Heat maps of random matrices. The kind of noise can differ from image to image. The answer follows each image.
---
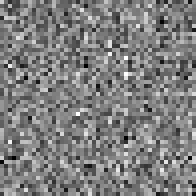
low rank plus noise
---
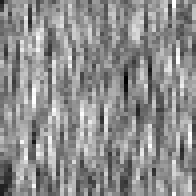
streaked along the columns
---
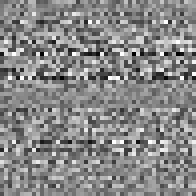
rows of uneven size
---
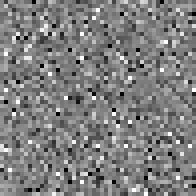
heavy tails
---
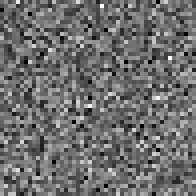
independent entries
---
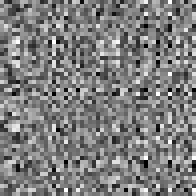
low rank plus noise
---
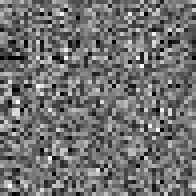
low rank plus noise
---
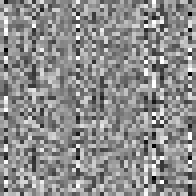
columns of uneven size
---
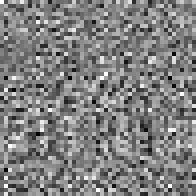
low rank plus noise
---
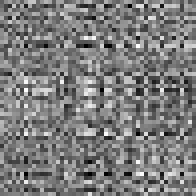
low rank plus noise
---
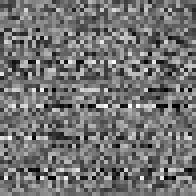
rows of uneven size
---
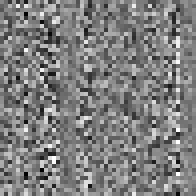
columns of uneven size
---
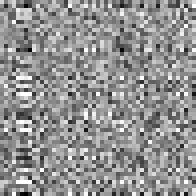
low rank plus noise
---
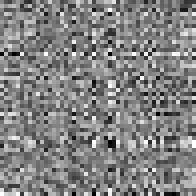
low rank plus noise
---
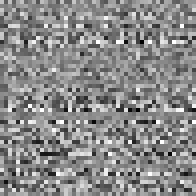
rows of uneven size
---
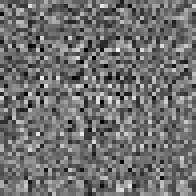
low rank plus noise
